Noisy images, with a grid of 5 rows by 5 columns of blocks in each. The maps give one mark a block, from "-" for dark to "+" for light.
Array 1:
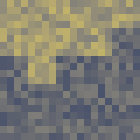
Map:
+ + + + +
+ + + + -
- + - - -
- - - - -
- - - - -
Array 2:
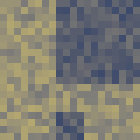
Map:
+ + - - -
+ + - - -
+ + - - -
+ + + + +
+ + - + +
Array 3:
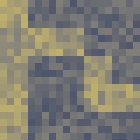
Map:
+ - - - -
+ + + - -
+ - - + -
+ - - + +
+ - - - -
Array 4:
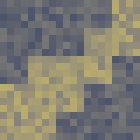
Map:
- - - - +
- - - + +
- + + + -
+ + + - -
+ + - - -
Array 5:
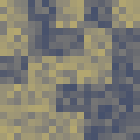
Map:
+ - + - +
+ - - + -
- + + + -
+ + - - -
+ + + - -
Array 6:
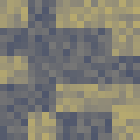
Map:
+ - + + +
- - - - +
+ - - - -
- - + + +
- + - - +
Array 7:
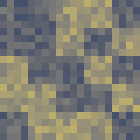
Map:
- - + + -
- - + - +
+ - - + -
+ + - - +
- + + + -
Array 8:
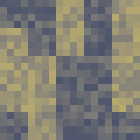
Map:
- - + - +
+ - + - +
+ + - - +
+ + - - +
- + - - -
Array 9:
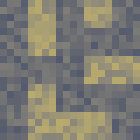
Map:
- + - + -
- + - - -
- - - + +
- + - - -
- + + + -
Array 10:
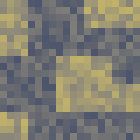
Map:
+ - - + +
+ - - - -
- - + + -
- - + + +
+ - - - -
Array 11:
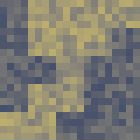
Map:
- + + + +
- + + + -
- - + - -
- + + - -
+ + - - -
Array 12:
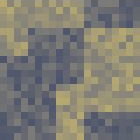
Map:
+ + + - -
+ - - + +
- - - + +
- - + + +
- - + - -
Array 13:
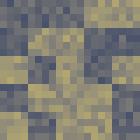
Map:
- - - + +
- + + - -
+ - + - +
- + + + -
+ - + + -
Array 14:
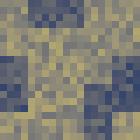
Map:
+ - - + +
+ + + + +
- + + + -
- + + - -
+ + + - +
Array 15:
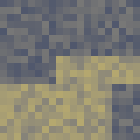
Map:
- - - - -
- - - - -
- - + + +
+ + + + -
+ + + + -
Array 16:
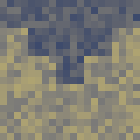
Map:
- - - - -
+ - - - +
+ + - + +
+ + + + +
+ + + + +
